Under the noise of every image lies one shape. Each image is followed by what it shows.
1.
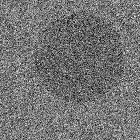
dark disc
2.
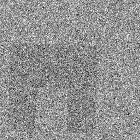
dark square with a notch
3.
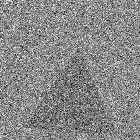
dark triangle
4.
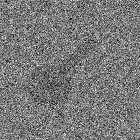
dark lollipop
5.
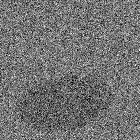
dark ellipse
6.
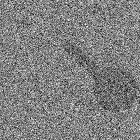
dark lollipop
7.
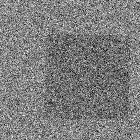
dark square
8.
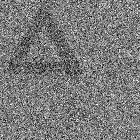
dark triangle frame
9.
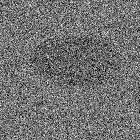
dark ellipse
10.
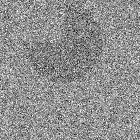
dark disc with a wedge cut out
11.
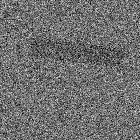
dark bar
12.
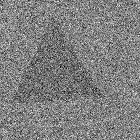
dark triangle
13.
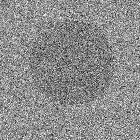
dark disc
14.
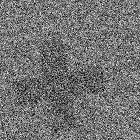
dark cross
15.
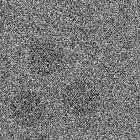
dark three dots
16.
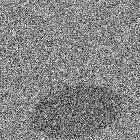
dark ellipse
